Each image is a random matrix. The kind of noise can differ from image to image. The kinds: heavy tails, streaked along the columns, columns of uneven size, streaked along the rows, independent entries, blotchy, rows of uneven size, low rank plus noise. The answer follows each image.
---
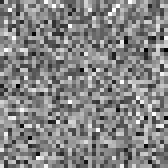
independent entries
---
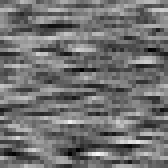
streaked along the rows
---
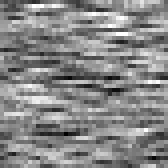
streaked along the rows
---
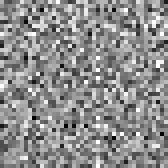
low rank plus noise
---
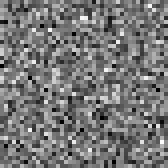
independent entries
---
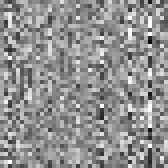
columns of uneven size
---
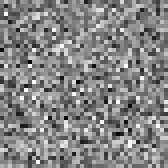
independent entries
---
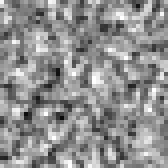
blotchy
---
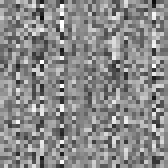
columns of uneven size
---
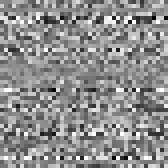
rows of uneven size
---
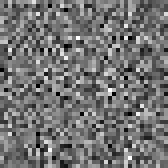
low rank plus noise
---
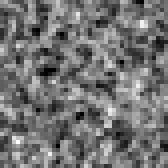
blotchy
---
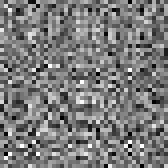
low rank plus noise
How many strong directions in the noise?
three or four
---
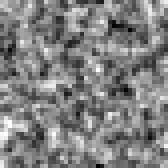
blotchy
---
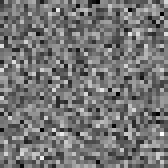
independent entries
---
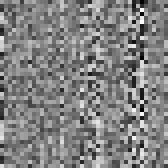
columns of uneven size
